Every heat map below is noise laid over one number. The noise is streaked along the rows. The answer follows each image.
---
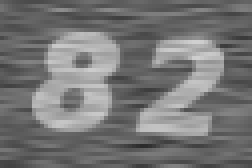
82
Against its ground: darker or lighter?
lighter
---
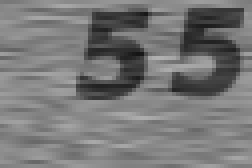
55
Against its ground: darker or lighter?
darker
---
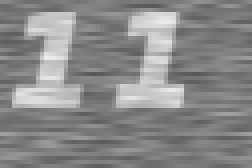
11
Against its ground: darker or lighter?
lighter
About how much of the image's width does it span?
two thirds
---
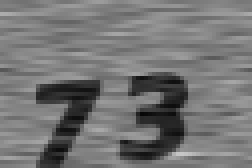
73
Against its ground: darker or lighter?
darker
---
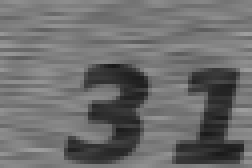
31
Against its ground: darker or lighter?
darker
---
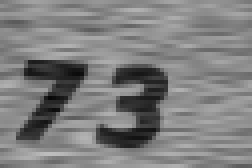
73
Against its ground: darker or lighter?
darker
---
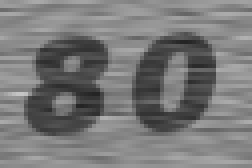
80
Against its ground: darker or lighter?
darker
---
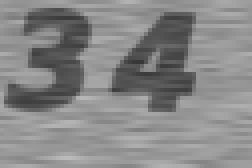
34
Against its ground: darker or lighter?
darker
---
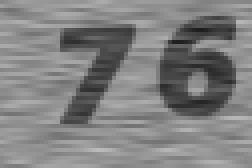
76
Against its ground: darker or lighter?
darker
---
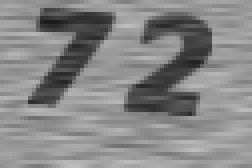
72
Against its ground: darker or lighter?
darker
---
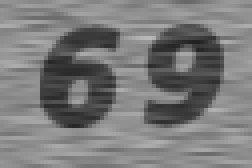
69
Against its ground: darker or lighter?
darker
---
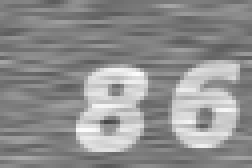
86
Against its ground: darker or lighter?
lighter
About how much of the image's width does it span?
two thirds
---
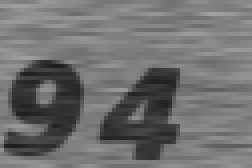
94
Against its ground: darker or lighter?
darker
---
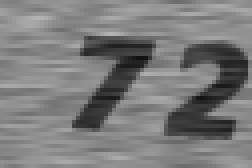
72
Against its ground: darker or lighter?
darker
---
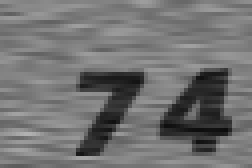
74
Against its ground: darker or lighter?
darker
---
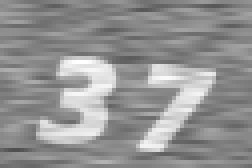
37
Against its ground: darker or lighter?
lighter
